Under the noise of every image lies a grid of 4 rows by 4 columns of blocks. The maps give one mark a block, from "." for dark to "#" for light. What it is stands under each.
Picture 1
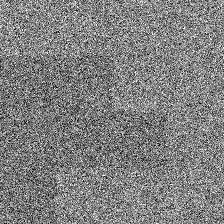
# # # #
. . # #
. . . #
. # # #
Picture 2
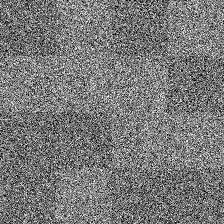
. # . #
# # # .
. . # #
. # . .
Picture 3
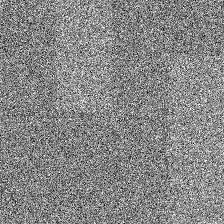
. # . .
. # . #
. . . #
. . . #
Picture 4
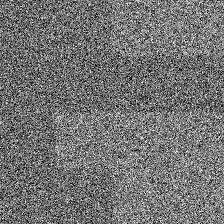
. . # #
. . . .
. # # #
. . # #
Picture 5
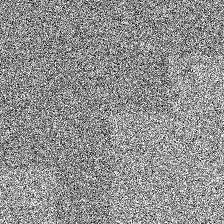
. . . .
. . . #
. . # #
# . # #
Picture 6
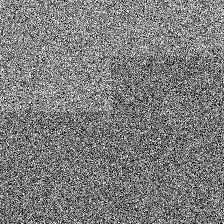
# # # #
# # . .
. . . .
. . . .
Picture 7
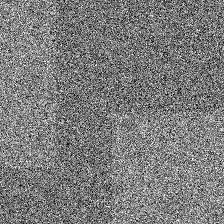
# . . .
# . . .
# . # #
. . # #
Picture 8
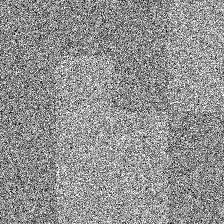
. . . #
. # . #
. # # .
. # # .
